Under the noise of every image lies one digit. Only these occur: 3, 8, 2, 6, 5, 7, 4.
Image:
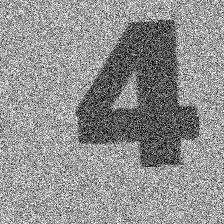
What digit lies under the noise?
4
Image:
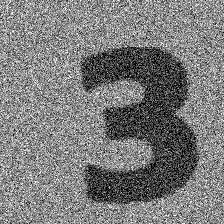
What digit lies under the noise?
3
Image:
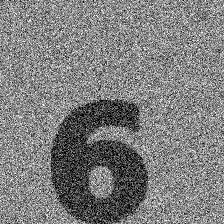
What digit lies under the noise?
6
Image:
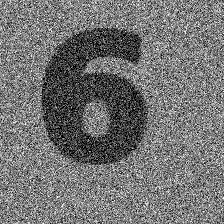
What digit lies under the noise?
6
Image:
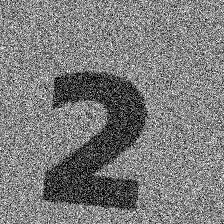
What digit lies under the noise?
2
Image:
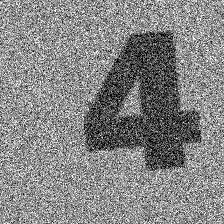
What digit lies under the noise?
4
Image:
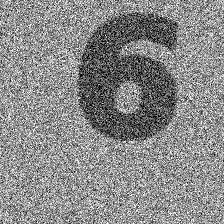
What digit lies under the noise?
6
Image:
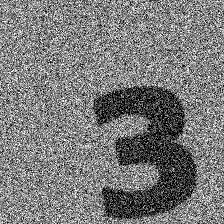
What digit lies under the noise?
3
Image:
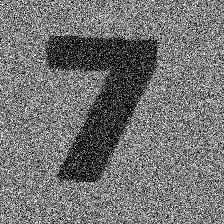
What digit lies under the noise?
7
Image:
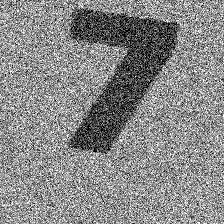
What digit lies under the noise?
7
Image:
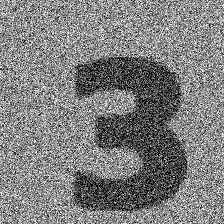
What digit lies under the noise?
3
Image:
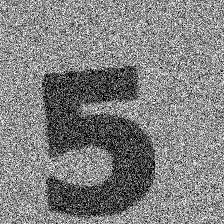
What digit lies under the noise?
5
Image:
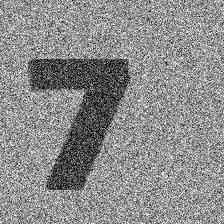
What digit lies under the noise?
7
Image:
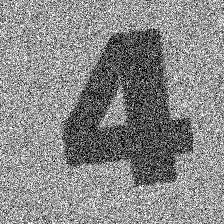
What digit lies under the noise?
4
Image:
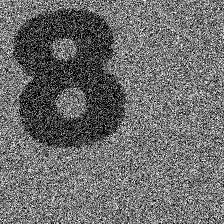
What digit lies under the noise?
8
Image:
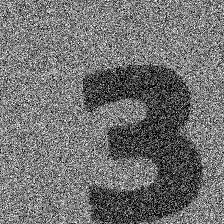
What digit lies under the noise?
3
